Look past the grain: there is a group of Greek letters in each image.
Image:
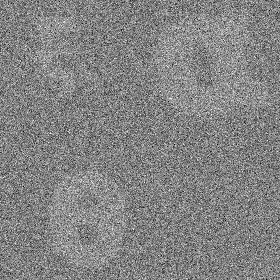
top left: light xi; top right: light alpha; bottom left: light theta
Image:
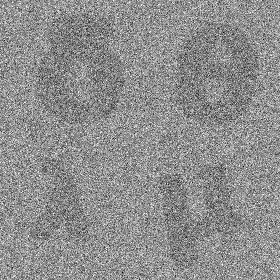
top left: dark delta; top right: dark theta; bottom left: dark lambda; bottom right: dark mu
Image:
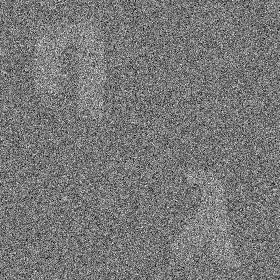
top left: light eta; bottom right: light lambda
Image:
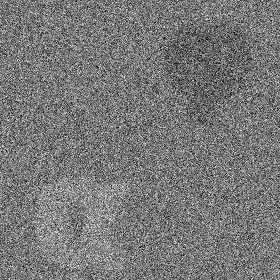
top right: dark phi; bottom left: light alpha
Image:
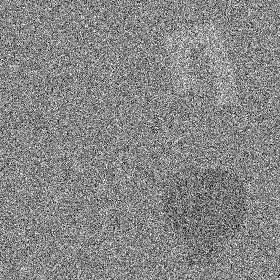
top right: light eta; bottom right: dark phi
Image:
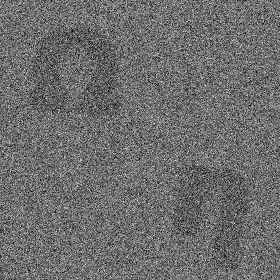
top left: dark omega; bottom right: dark eta
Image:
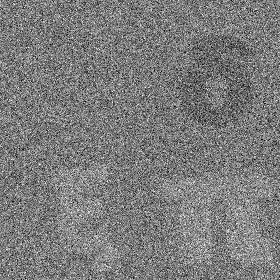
top right: dark delta; bottom left: light xi; bottom right: light pi
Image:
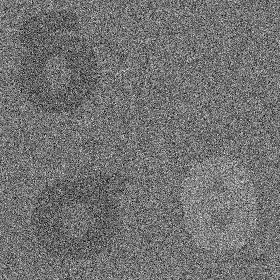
top left: dark delta; bottom left: dark sigma; bottom right: light theta
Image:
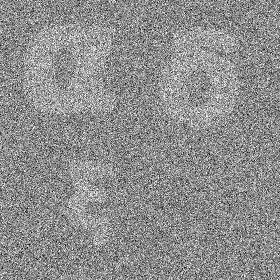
top left: light alpha; top right: light delta; bottom left: light xi
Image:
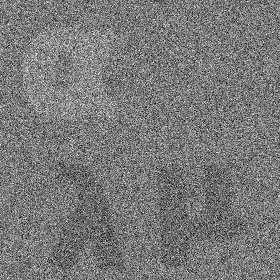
top left: light alpha; bottom left: dark lambda; bottom right: dark mu
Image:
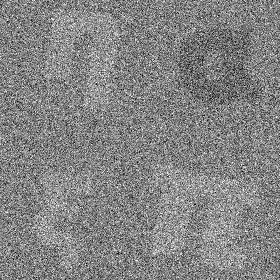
top left: light eta; top right: dark alpha; bottom left: light xi; bottom right: light pi
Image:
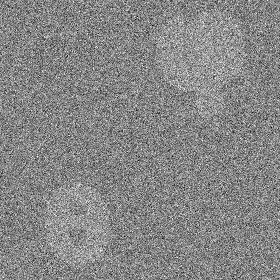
top right: light phi; bottom left: light theta
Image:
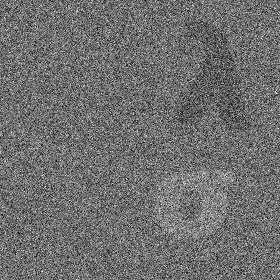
top right: dark lambda; bottom right: light sigma
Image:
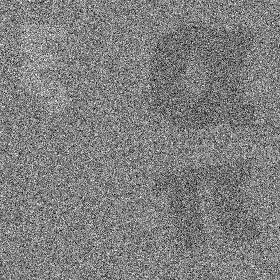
top left: light xi; top right: dark alpha; bottom right: dark pi
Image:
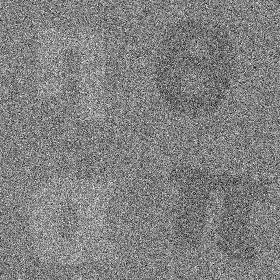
top left: light eta; top right: dark theta; bottom left: light alpha; bottom right: dark pi
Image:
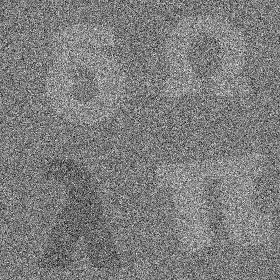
top left: light delta; top right: light omega; bottom left: dark lambda; bottom right: light pi
